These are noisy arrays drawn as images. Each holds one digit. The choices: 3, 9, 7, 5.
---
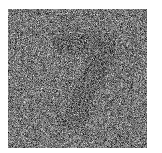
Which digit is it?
7
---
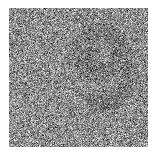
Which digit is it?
9
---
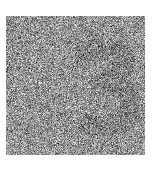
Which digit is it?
3
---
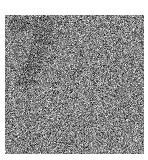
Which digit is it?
7
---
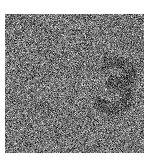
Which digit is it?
3
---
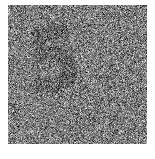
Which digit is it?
5
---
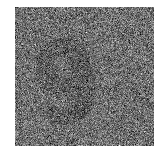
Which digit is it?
9
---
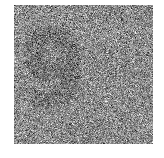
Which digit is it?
9
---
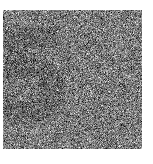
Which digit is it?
5
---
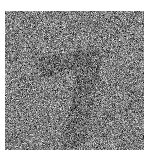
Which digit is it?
7
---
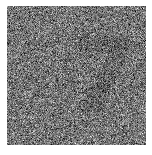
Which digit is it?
7
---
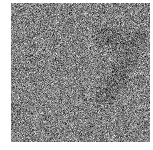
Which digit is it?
7
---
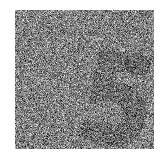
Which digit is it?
5
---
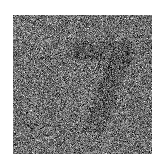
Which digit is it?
7
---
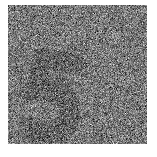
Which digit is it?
5
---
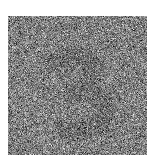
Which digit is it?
3
